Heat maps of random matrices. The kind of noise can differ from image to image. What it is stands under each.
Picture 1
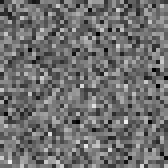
independent entries
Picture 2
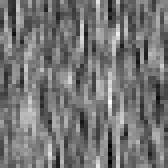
streaked along the columns
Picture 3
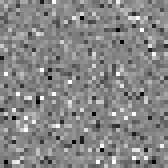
heavy tails
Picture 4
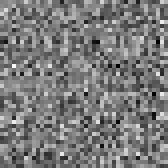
low rank plus noise
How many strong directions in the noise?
three or four
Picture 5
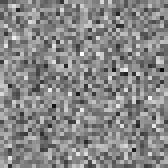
independent entries
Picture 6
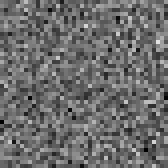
independent entries
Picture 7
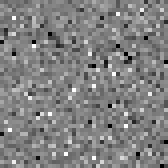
heavy tails
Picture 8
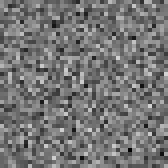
independent entries
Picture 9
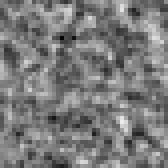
blotchy
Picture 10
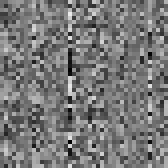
columns of uneven size
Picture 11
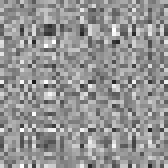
low rank plus noise
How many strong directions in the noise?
one
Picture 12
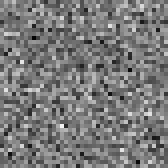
independent entries
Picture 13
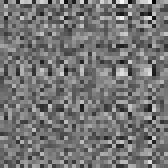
low rank plus noise
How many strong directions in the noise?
one
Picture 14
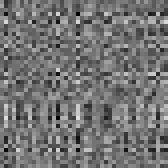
low rank plus noise
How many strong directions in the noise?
one
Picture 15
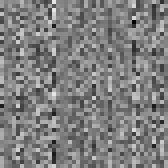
columns of uneven size
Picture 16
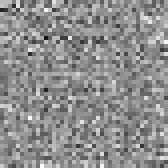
low rank plus noise
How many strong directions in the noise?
five to eight
